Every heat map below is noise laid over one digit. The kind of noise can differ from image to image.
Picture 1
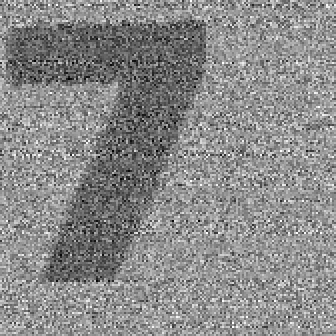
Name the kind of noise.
rows of uneven size
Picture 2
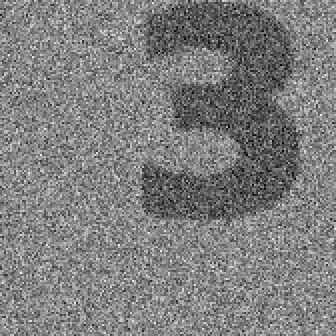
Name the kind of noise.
independent entries
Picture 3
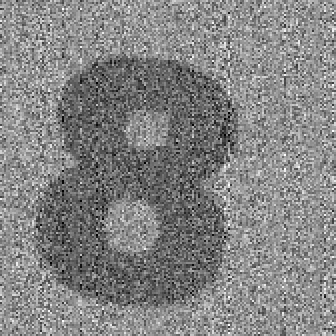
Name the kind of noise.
columns of uneven size
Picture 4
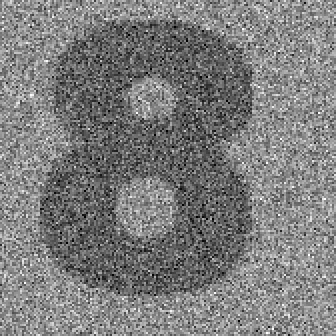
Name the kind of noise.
independent entries
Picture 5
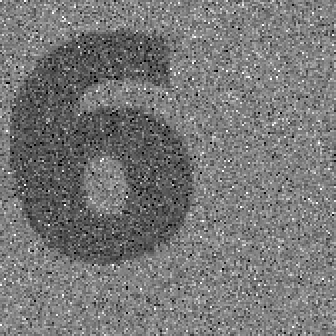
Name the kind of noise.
heavy tails
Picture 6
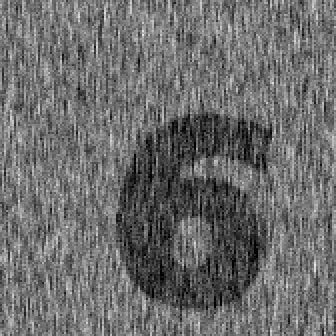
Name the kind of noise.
streaked along the columns
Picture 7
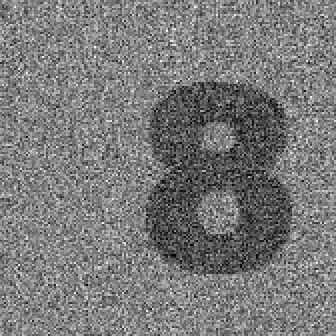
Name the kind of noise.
low rank plus noise
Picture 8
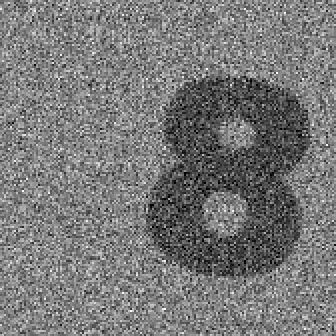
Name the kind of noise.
low rank plus noise
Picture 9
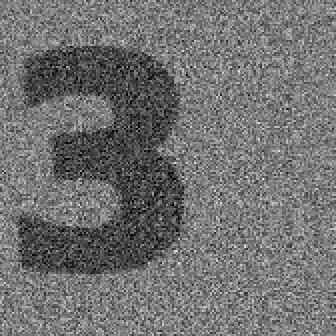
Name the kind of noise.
low rank plus noise
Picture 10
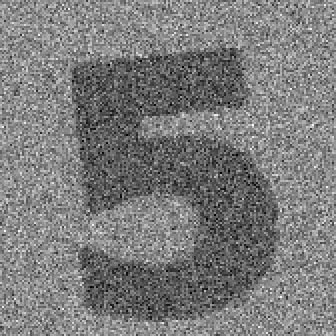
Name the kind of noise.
independent entries
